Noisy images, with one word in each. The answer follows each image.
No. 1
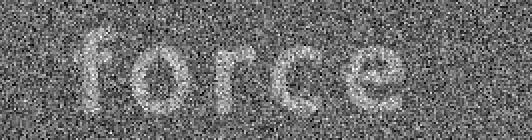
force
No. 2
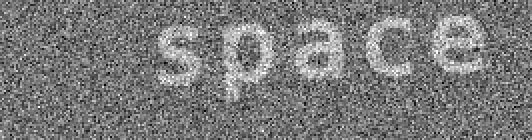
space
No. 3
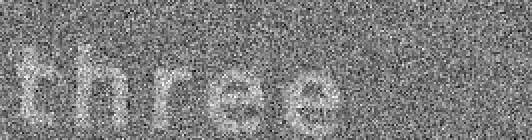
three
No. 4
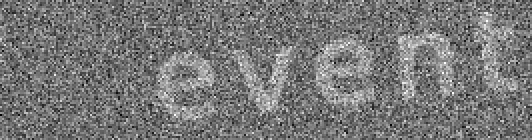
event
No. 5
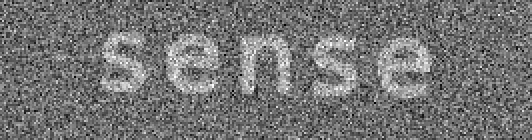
sense
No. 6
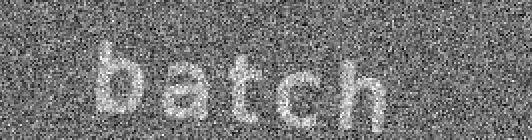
batch
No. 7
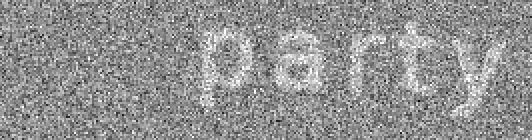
party
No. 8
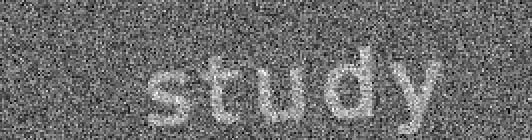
study
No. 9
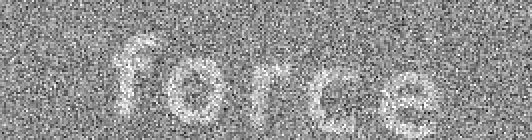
force
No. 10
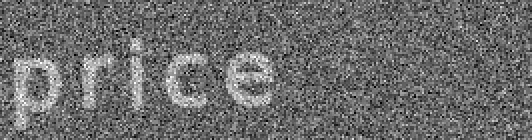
price
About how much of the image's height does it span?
two thirds
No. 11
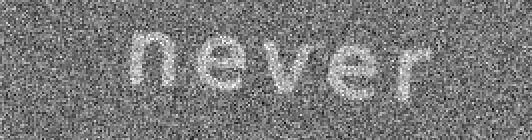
never
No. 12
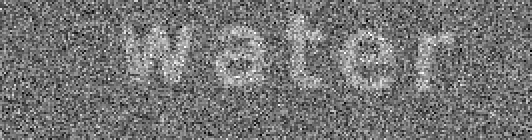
water
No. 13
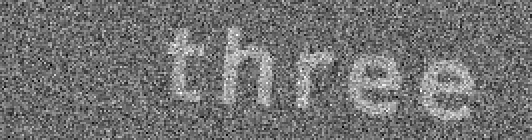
three
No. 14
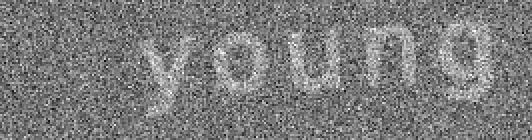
young
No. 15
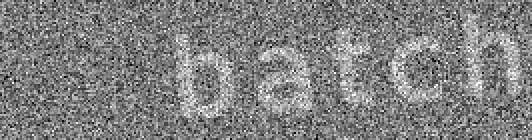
batch
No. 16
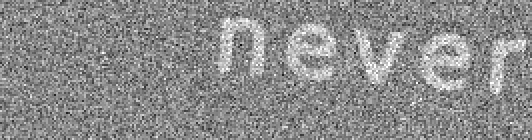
never
